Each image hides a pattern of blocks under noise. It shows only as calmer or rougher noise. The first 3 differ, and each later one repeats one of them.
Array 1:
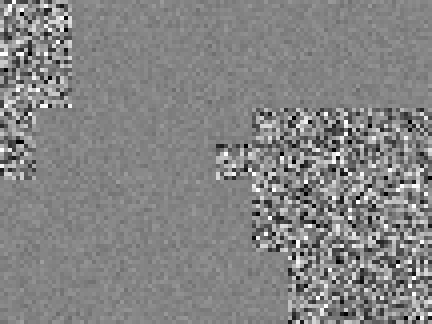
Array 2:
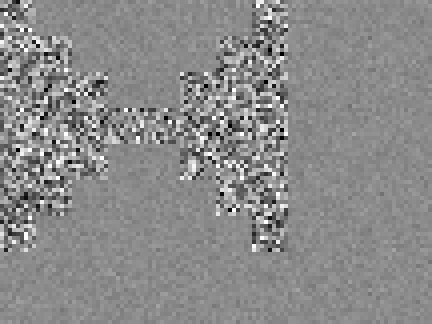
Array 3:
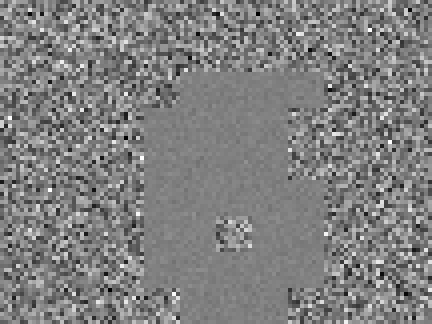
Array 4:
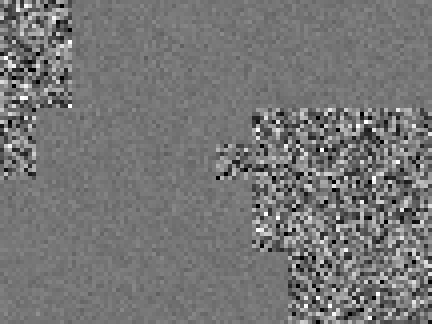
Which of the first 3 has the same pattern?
1
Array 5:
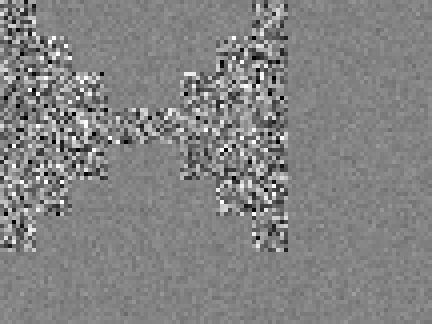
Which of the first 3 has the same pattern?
2
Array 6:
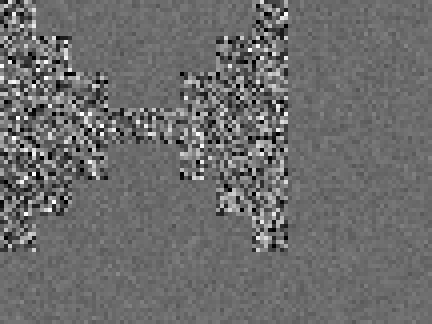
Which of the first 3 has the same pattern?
2
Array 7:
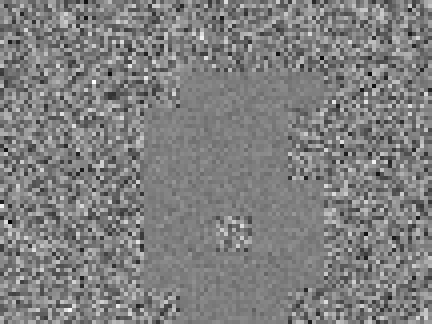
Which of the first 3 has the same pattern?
3
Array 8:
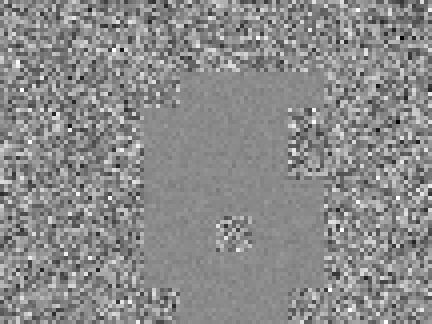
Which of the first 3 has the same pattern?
3
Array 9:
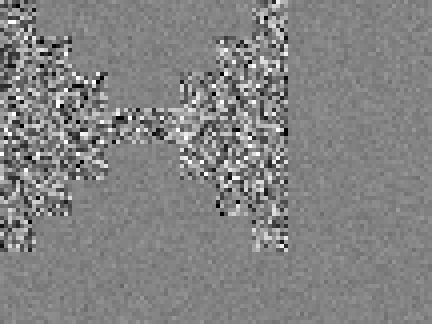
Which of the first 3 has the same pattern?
2
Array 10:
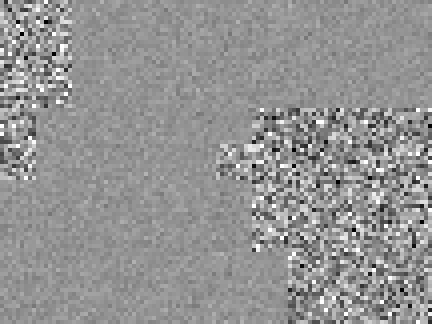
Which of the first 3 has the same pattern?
1
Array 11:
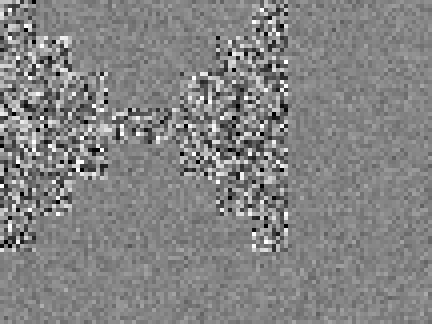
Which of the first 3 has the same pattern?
2
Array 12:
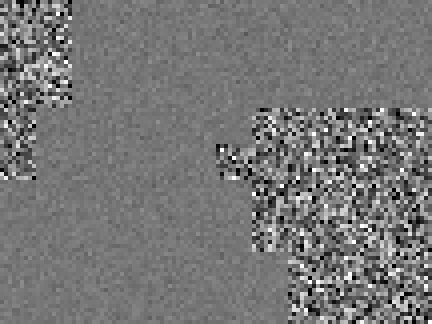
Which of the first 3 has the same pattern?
1
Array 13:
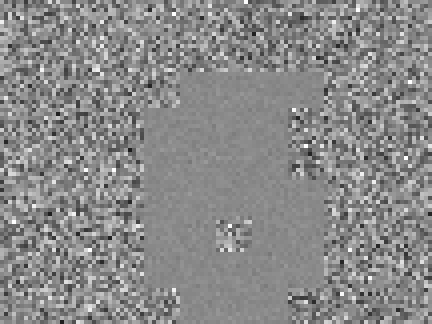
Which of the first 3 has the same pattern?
3
